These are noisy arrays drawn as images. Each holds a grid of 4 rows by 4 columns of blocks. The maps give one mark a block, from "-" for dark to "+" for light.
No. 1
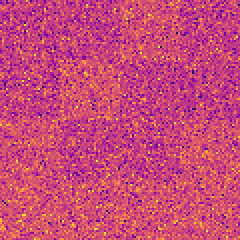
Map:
- - + -
- + - -
+ - - +
+ + + +
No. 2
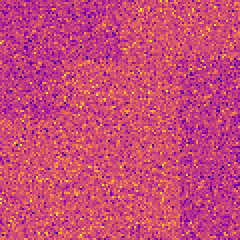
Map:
- - + +
- + + -
+ + + -
+ + + -
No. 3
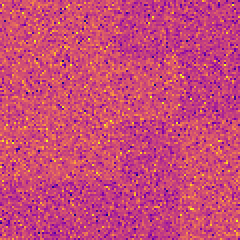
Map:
+ + - -
+ + + -
+ + - +
- - - +
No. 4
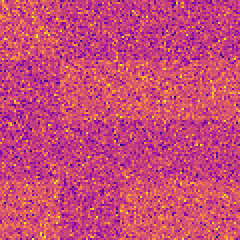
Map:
+ - - -
- + + +
- - - -
+ - + +
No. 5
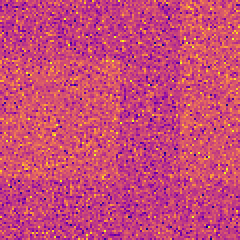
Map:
- - - +
+ + - +
+ + - +
- - - -
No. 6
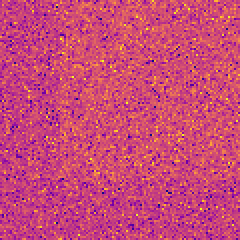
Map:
- + + +
- + + +
- + + +
- - - -
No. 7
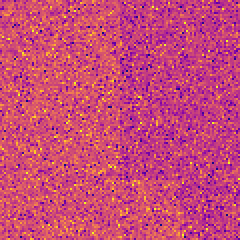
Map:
+ + - -
+ + - -
+ + - -
+ + + -
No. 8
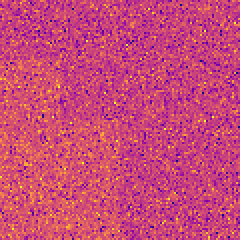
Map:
- - - -
+ - - -
+ + - -
+ + - -
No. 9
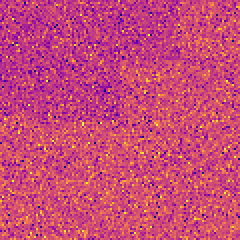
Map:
- - - +
- - + +
+ + + +
+ + + +
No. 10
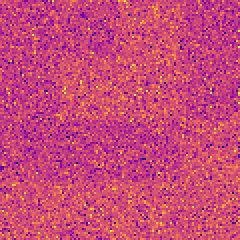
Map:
- - + -
- + + -
- - - +
+ + + +
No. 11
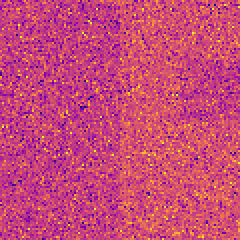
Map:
- - + +
- - + -
- - + +
- - + +
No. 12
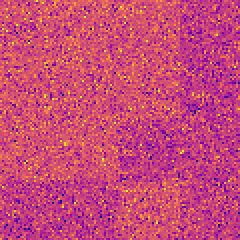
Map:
+ + + -
+ + + -
+ + - -
- - + -
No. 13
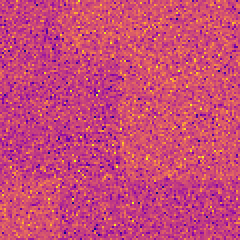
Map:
- + + +
- - + +
- - + +
+ - - -
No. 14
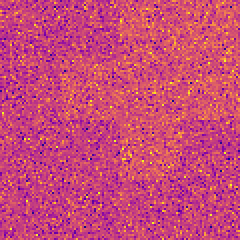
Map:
- - + +
- + + +
- - + -
- - - -
